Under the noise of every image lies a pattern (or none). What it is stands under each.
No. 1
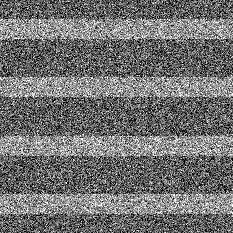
horizontal stripes
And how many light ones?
4
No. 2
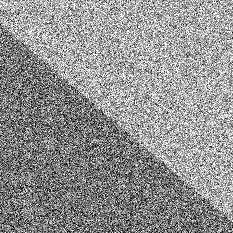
a sharp edge
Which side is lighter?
top right
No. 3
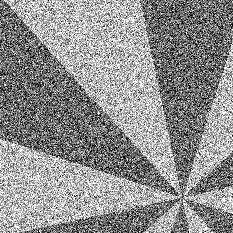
spokes from one point
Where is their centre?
bottom right
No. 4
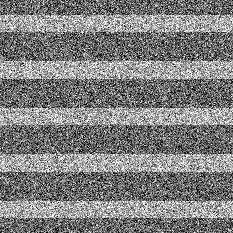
horizontal stripes
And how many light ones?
5
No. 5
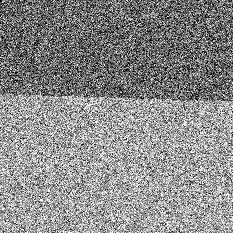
a sharp edge
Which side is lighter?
bottom
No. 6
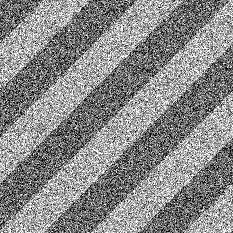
diagonal stripes
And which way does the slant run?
bottom left to top right
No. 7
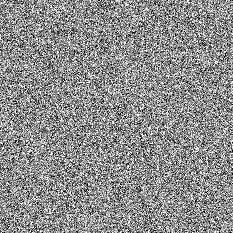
only noise
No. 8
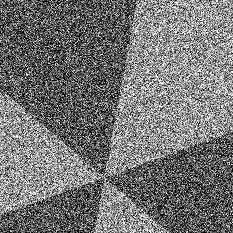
spokes from one point
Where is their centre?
bottom middle
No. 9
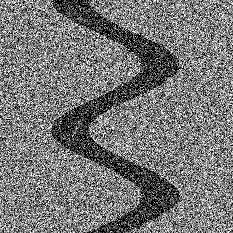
a wavy band
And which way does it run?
top to bottom
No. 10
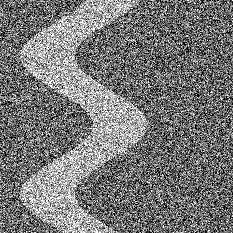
a wavy band
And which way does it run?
top to bottom
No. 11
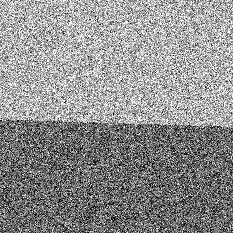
a sharp edge
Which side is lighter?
top
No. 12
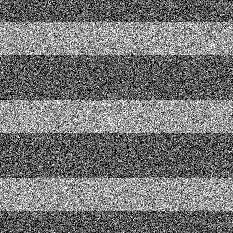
horizontal stripes
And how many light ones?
3
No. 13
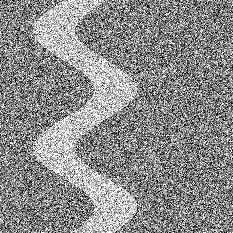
a wavy band
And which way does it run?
top to bottom
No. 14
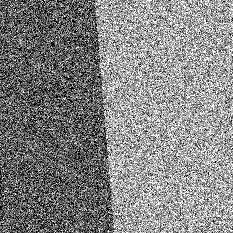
a sharp edge
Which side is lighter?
right
